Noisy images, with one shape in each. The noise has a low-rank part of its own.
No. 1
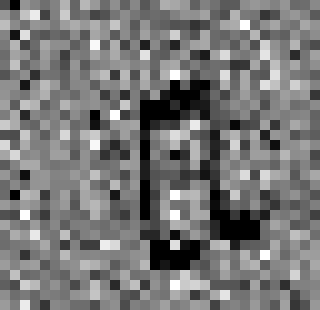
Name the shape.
pair of musical notes
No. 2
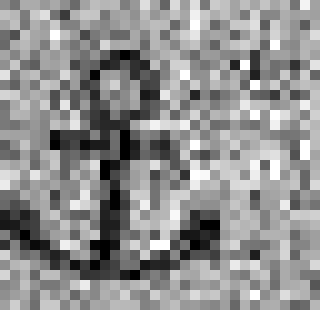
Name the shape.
anchor
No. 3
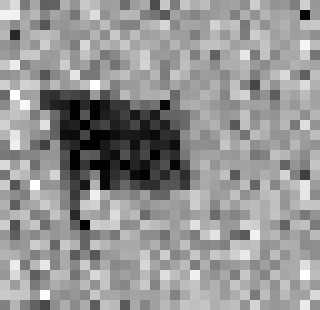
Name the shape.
flag
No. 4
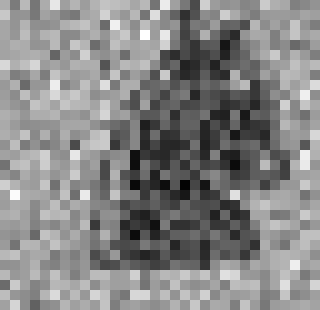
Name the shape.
chess knight
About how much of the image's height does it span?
nearly all
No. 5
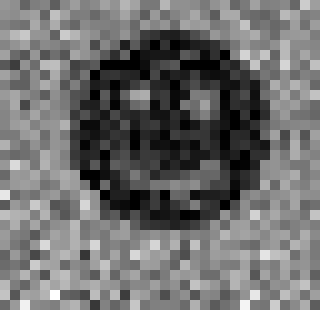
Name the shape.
smiling face
